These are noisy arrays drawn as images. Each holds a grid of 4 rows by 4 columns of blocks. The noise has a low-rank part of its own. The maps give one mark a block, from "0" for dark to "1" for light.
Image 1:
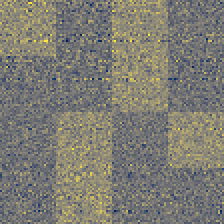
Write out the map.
1010
0010
0101
0100
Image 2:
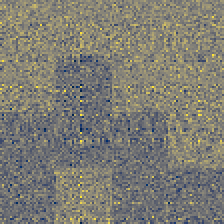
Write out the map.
1111
1011
0001
0100
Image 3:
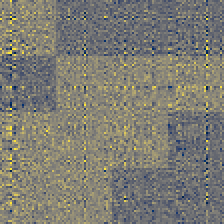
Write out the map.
1000
0111
1110
1100
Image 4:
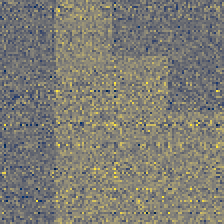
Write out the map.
0100
0110
0111
0111
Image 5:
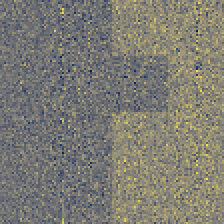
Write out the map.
0011
0001
0011
0011
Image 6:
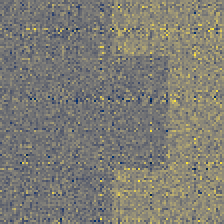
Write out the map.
0011
0001
0001
0011
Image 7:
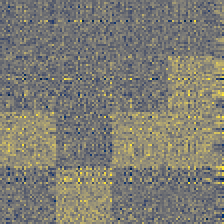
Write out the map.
0000
0001
1011
0100
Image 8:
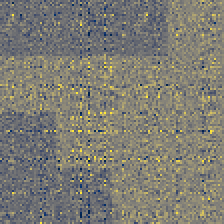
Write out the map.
0001
1111
0111
0011
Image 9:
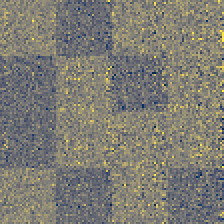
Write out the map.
1011
0101
0111
1010
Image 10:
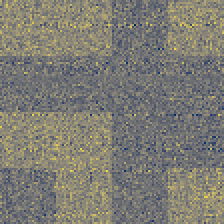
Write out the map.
1101
0000
1100
0101
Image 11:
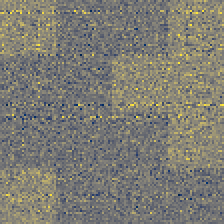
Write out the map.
1001
0011
0001
1000
